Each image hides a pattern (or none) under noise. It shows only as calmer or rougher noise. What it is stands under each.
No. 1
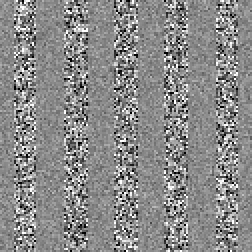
vertical stripes
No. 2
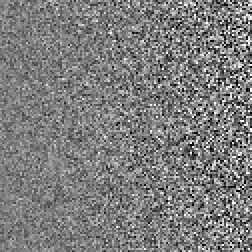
a smooth slope
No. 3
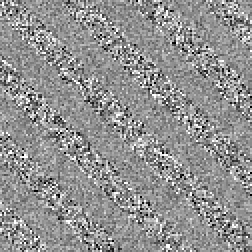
diagonal stripes
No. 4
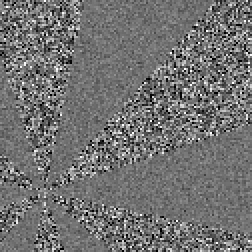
spokes from one point
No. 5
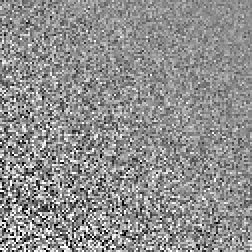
a smooth slope
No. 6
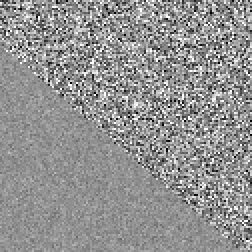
a sharp edge
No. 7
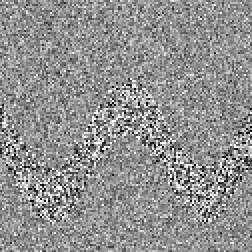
a wavy band
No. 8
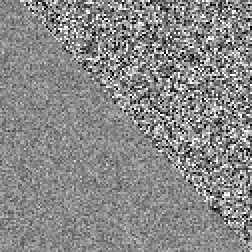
a sharp edge
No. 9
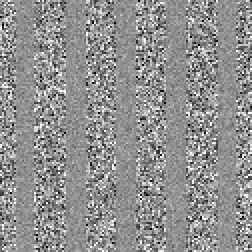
vertical stripes
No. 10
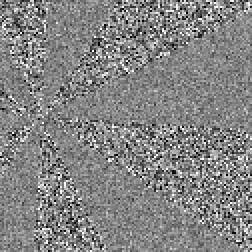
spokes from one point
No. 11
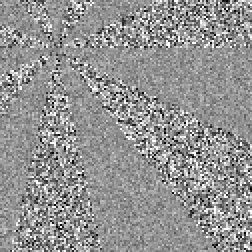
spokes from one point
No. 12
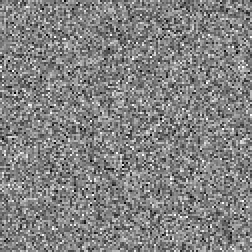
only noise
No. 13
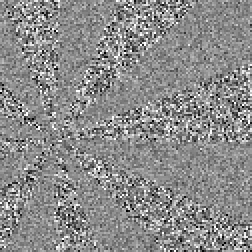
spokes from one point
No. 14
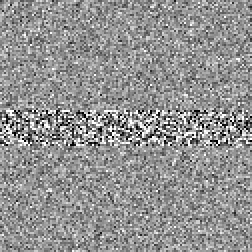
one horizontal stripe
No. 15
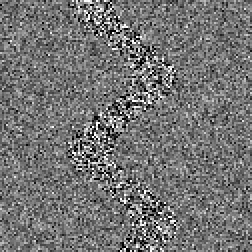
a wavy band
